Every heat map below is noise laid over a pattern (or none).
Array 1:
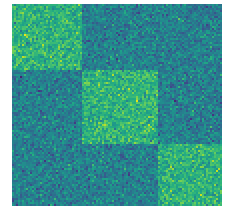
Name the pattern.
blocks along the diagonal
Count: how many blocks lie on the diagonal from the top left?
3
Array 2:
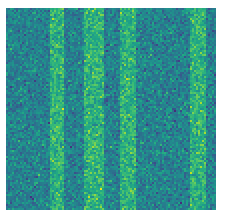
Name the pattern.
bands of columns
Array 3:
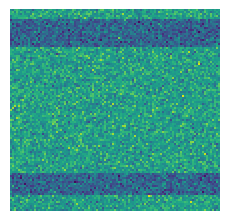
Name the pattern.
bands of rows
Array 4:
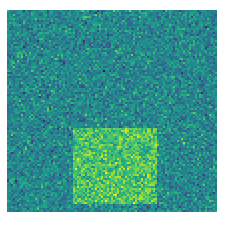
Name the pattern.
one block
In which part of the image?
bottom middle
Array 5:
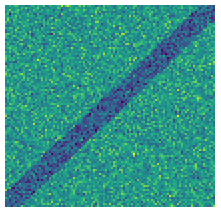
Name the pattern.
a diagonal band
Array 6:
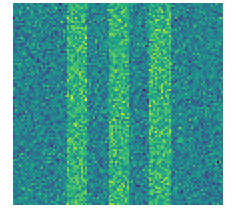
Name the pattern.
bands of columns
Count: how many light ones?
3
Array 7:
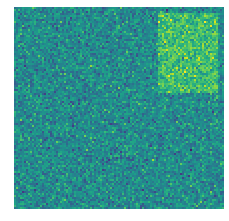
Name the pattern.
one block
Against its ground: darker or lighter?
lighter
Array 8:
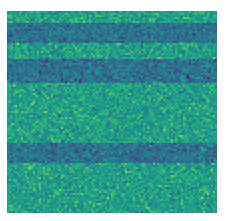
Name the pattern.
bands of rows
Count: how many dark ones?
3
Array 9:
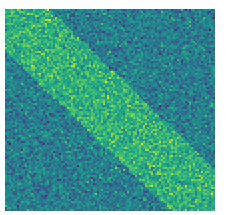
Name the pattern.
a diagonal band
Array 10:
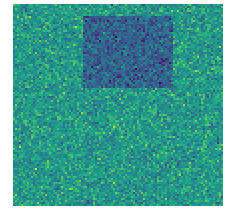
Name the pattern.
one block
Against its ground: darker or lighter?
darker
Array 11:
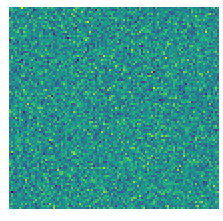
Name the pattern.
only noise
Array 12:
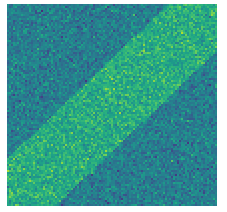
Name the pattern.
a diagonal band
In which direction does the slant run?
bottom left to top right
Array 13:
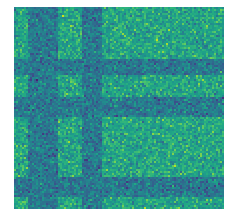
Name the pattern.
bands of rows crossing bands of columns
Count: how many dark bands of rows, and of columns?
3 and 2
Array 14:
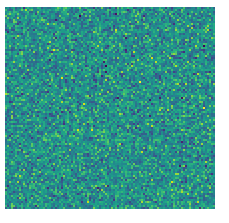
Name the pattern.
only noise
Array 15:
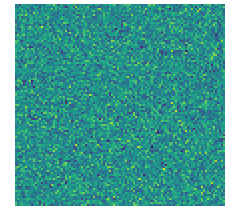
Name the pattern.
only noise
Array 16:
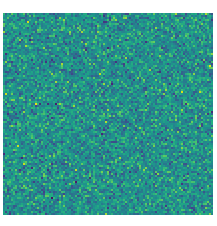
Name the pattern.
only noise
